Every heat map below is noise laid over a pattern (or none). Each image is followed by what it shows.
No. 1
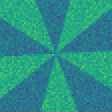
spokes from one point
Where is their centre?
centre
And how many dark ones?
5
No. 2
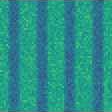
vertical stripes
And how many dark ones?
4
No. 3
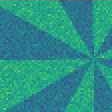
spokes from one point
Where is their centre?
middle right
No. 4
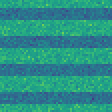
horizontal stripes
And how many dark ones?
4
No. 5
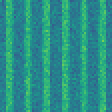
vertical stripes
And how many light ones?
6
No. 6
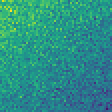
a smooth slope
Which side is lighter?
top left
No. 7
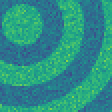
rings round one point
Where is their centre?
top left
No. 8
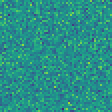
only noise
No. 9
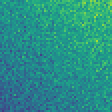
a smooth slope
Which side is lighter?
top right
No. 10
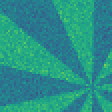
spokes from one point
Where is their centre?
bottom right
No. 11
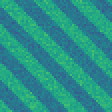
diagonal stripes
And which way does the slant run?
top left to bottom right
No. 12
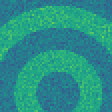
rings round one point
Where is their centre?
bottom middle
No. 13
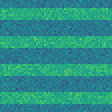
horizontal stripes
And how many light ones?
4
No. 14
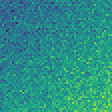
a smooth slope
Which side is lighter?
bottom right
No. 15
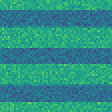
horizontal stripes
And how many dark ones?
3
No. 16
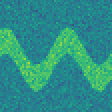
a wavy band
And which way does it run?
left to right
